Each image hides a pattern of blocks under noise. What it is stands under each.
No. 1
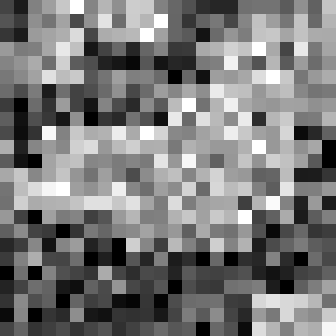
no symmetry
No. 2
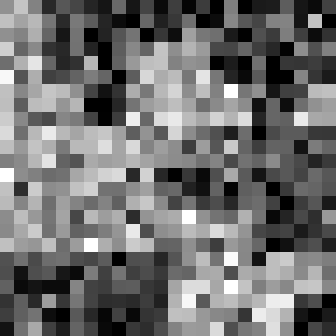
no symmetry
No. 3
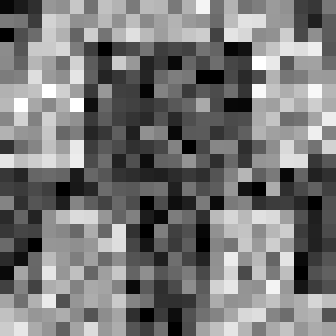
left and right mirror each other
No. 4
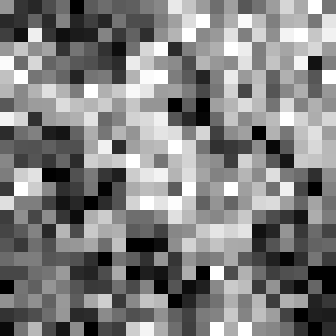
mirrored about the diagonal from the bottom left
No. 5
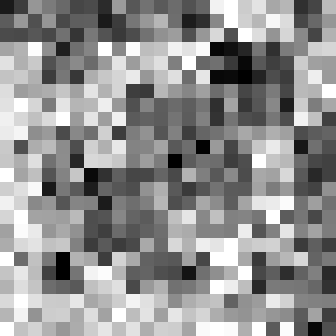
mirrored about the diagonal from the bottom left
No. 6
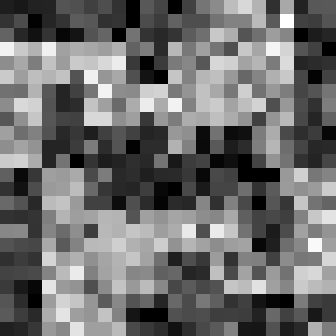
the same after a half turn
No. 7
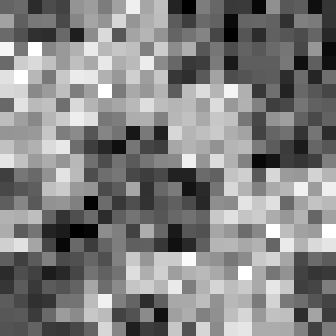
mirrored about the diagonal from the bottom left
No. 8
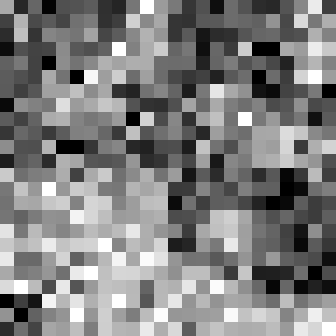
no symmetry
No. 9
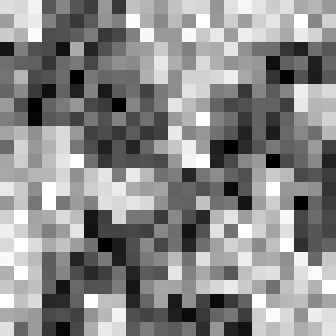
mirrored about the diagonal from the top left
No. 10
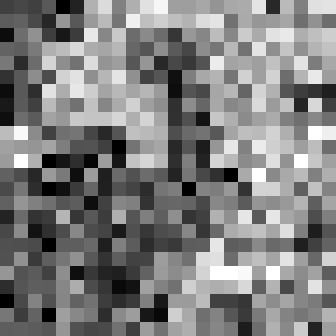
no symmetry
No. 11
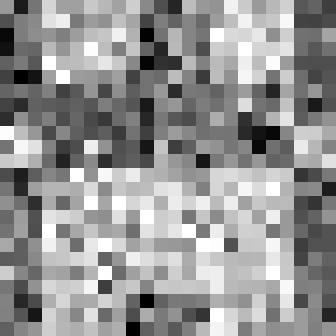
left and right mirror each other
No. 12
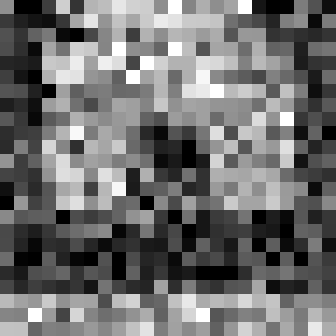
left and right mirror each other
